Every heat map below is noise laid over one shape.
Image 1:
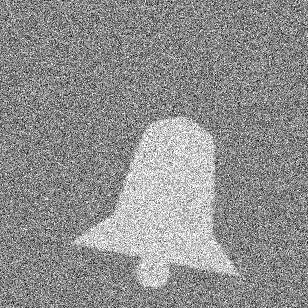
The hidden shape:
bell
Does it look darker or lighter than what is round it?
lighter
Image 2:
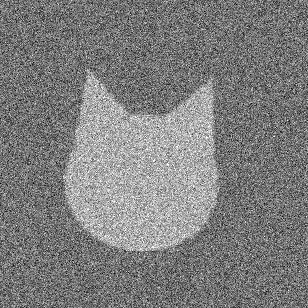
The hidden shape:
cat's head
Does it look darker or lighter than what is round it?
lighter
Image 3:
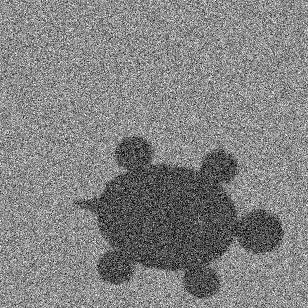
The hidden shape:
turtle
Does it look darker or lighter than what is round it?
darker
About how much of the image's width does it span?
two thirds
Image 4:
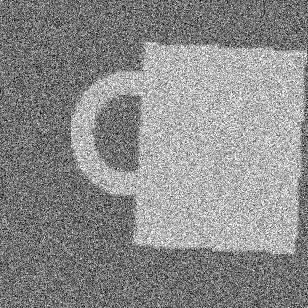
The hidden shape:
cup
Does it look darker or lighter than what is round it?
lighter
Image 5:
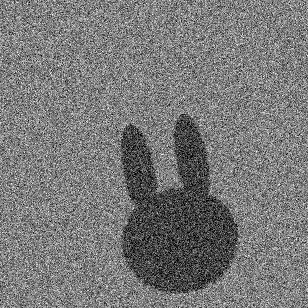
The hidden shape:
rabbit's head
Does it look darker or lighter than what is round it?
darker
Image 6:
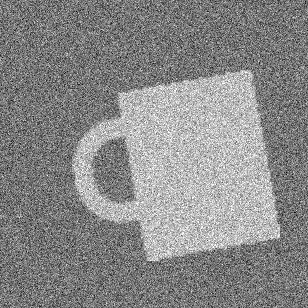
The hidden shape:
cup
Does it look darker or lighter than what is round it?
lighter
